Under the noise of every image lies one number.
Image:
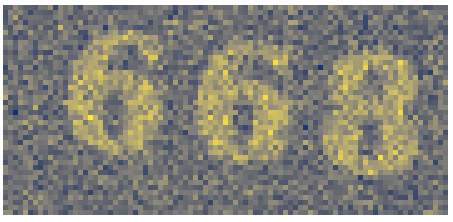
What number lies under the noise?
668
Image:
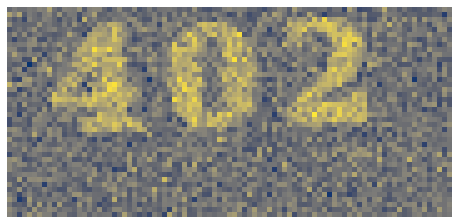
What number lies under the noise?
402
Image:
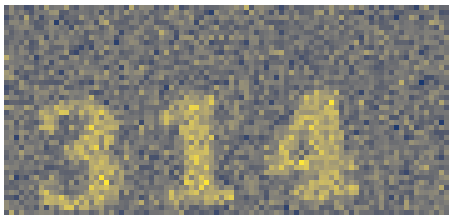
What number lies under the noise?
314
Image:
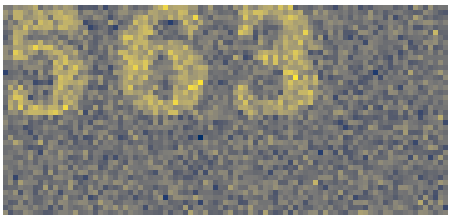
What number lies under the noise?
563
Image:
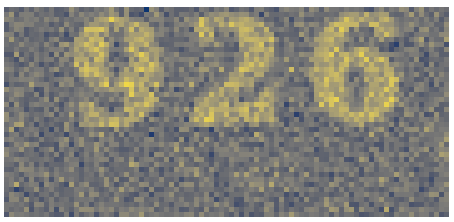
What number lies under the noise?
926
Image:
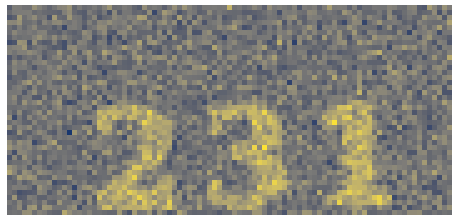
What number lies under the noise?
231
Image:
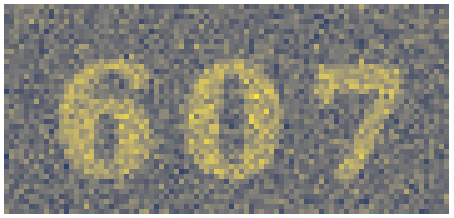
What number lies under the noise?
607
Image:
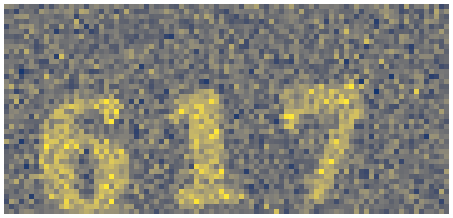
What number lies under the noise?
617
